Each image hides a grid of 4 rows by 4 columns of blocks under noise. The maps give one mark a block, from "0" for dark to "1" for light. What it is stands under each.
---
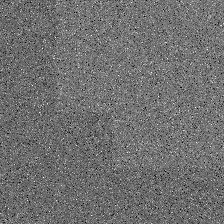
0 1 1 1
0 1 1 1
0 0 1 1
0 0 0 0
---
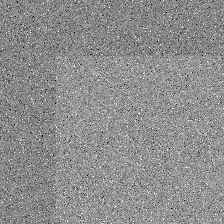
0 0 0 0
0 1 1 1
0 1 1 1
0 1 1 1
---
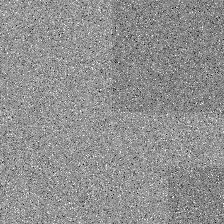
1 1 0 0
1 1 0 0
1 1 1 1
1 1 1 0
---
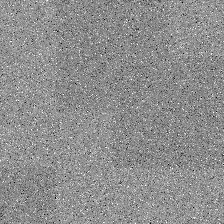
1 0 0 1
1 0 0 0
1 1 0 0
0 1 1 1
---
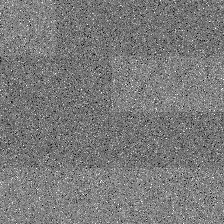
1 0 0 0
0 0 1 1
0 0 0 0
1 1 1 1
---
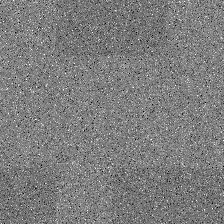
1 0 0 1
1 1 1 1
1 1 1 1
0 1 0 0
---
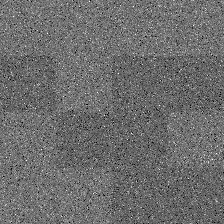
1 1 1 1
0 1 0 0
1 0 0 1
1 1 0 0
